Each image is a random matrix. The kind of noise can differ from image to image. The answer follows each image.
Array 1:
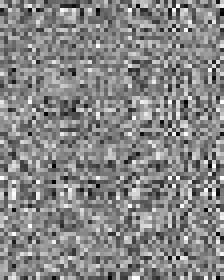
low rank plus noise
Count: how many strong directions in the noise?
two
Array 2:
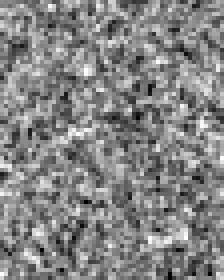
blotchy
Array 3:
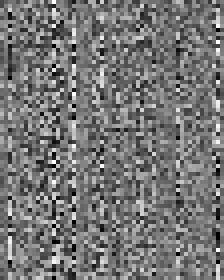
columns of uneven size
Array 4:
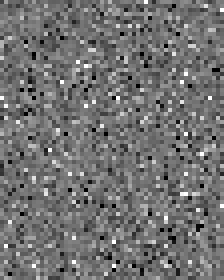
heavy tails
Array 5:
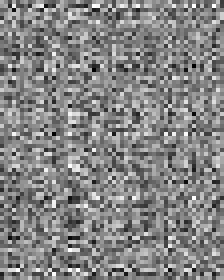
low rank plus noise
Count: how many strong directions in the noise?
two
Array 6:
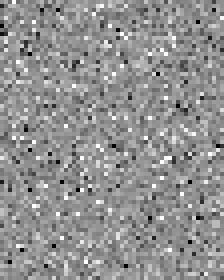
heavy tails
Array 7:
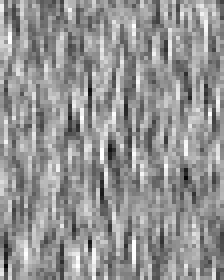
streaked along the columns
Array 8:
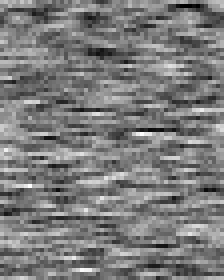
streaked along the rows
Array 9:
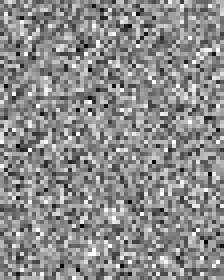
independent entries
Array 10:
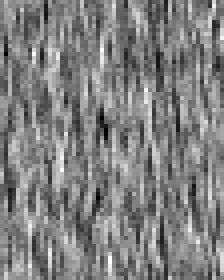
streaked along the columns
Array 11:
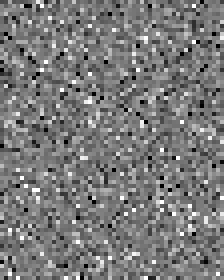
heavy tails
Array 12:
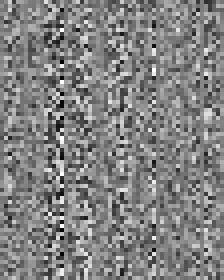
columns of uneven size
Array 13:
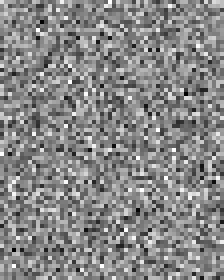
independent entries
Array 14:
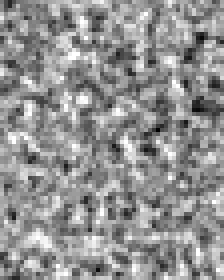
blotchy
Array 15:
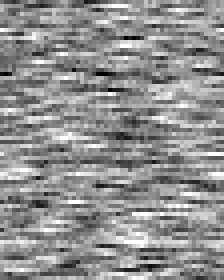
streaked along the rows
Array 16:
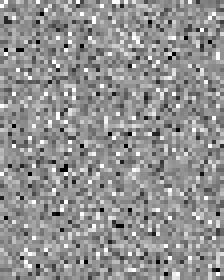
heavy tails
